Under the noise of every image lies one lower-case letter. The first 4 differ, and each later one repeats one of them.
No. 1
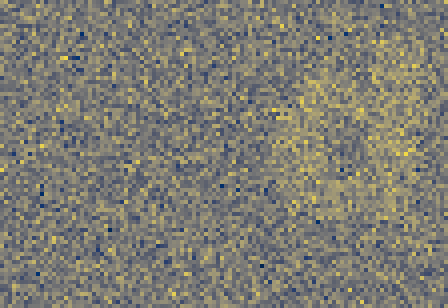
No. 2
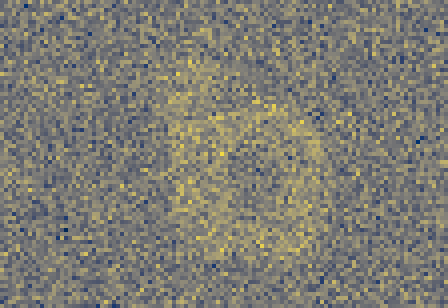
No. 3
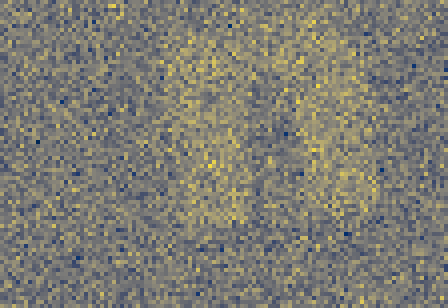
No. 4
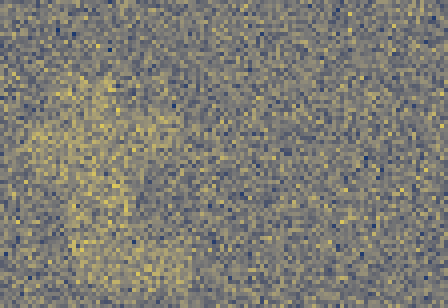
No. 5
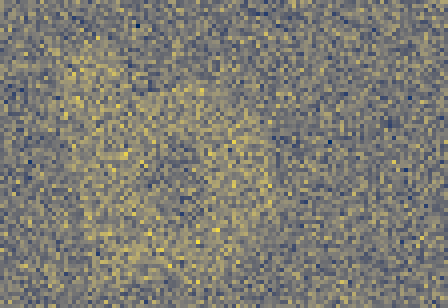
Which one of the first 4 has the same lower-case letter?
2
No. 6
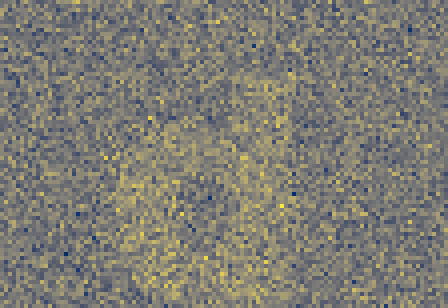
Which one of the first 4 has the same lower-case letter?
1
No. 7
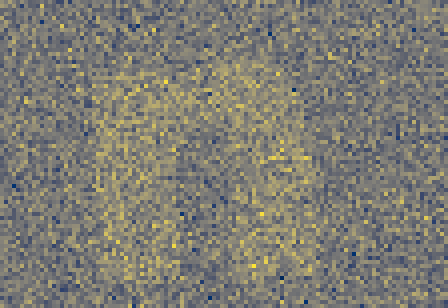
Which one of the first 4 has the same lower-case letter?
3
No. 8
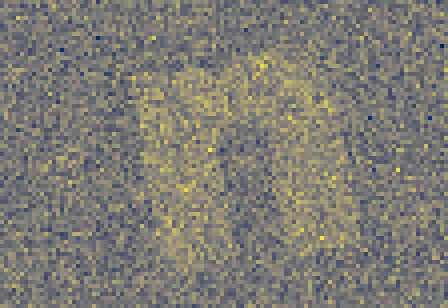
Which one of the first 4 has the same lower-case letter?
3
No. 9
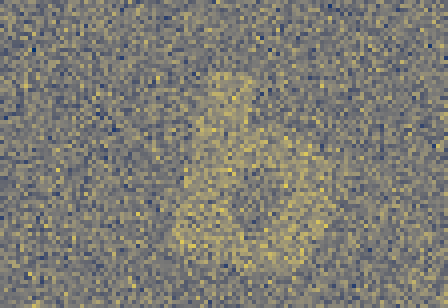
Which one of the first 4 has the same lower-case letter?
2
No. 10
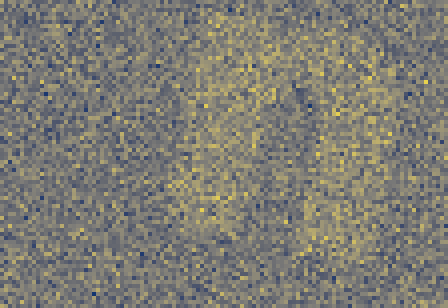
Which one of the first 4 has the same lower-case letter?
3
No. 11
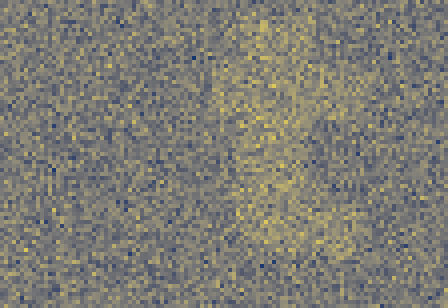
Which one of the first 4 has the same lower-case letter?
4
